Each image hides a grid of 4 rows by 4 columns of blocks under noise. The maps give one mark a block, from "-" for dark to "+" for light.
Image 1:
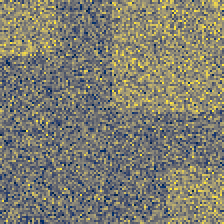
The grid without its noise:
+ - + +
- - + +
- - - -
- - - +
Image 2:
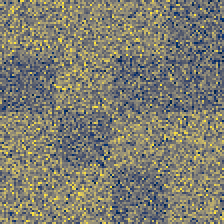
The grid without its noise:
+ + + -
- + - -
+ - + +
+ + - +
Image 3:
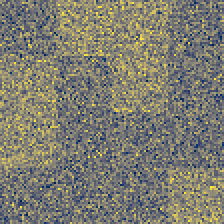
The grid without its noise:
- + + -
+ - + -
+ - - -
- - - +
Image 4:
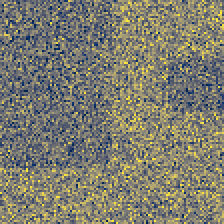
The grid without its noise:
- - + +
- - + -
- - + +
+ + + +
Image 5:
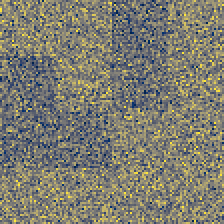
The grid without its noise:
+ + - +
- + - +
- - + +
+ + + +
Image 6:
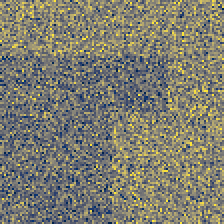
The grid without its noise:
+ + + +
- - - +
- - + +
- - + +
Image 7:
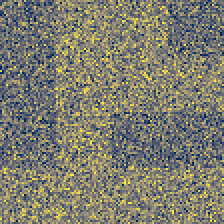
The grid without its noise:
- + + -
- + + +
- + - -
+ + + +
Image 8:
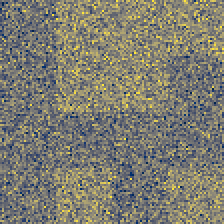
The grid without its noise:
- + + +
- + + -
- - - -
- + - +
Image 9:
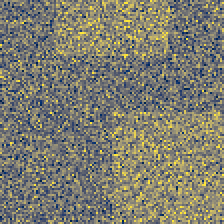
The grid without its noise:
- + + -
- - - -
- - + +
- - + +
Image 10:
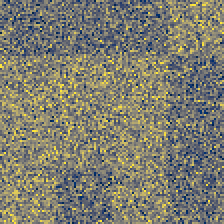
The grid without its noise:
- - - +
+ + + -
+ + + -
+ - + -
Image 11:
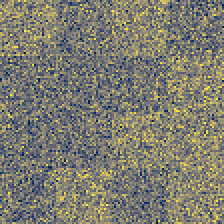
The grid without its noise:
+ - + -
- - - +
- - + +
- + - +
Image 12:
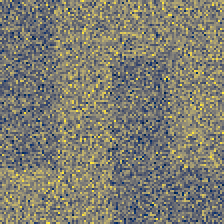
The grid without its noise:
- + + +
- + - +
- + - +
+ + - -
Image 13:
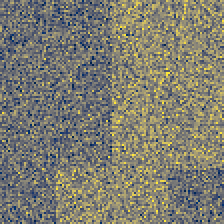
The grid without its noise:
- - + +
- - + +
- - + +
- + + -
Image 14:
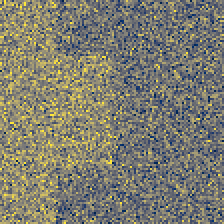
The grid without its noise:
+ - - -
+ + - -
+ + - -
+ - - -
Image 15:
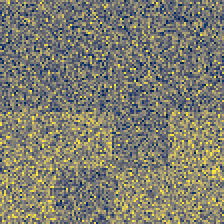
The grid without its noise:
- - - -
- - - -
+ + - +
+ - + +
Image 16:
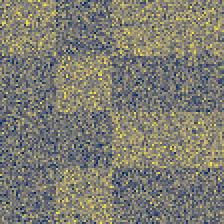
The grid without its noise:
+ - + +
- + - -
- - + +
- + - -
